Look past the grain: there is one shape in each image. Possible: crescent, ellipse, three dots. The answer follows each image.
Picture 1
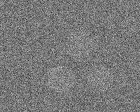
three dots
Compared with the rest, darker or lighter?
lighter
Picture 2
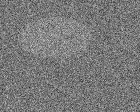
ellipse
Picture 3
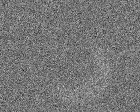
crescent
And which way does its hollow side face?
up and left
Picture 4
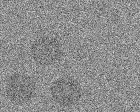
three dots
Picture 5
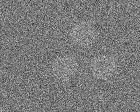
three dots
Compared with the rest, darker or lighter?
lighter
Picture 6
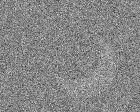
crescent
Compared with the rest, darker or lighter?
lighter
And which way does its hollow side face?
up and left
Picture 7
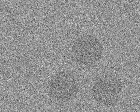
three dots
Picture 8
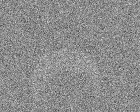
crescent
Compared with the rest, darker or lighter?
lighter
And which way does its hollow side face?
down
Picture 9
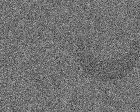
crescent
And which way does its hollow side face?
up
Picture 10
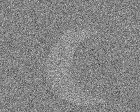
crescent
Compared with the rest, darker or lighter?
lighter
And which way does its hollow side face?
right
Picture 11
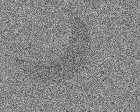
crescent
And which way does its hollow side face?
up and left
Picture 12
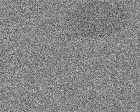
ellipse
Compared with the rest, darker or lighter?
darker
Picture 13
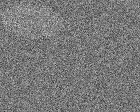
ellipse
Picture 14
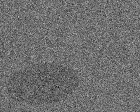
ellipse
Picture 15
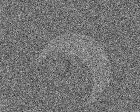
crescent
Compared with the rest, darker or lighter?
lighter
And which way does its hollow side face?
down and left
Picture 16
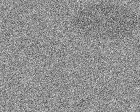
ellipse
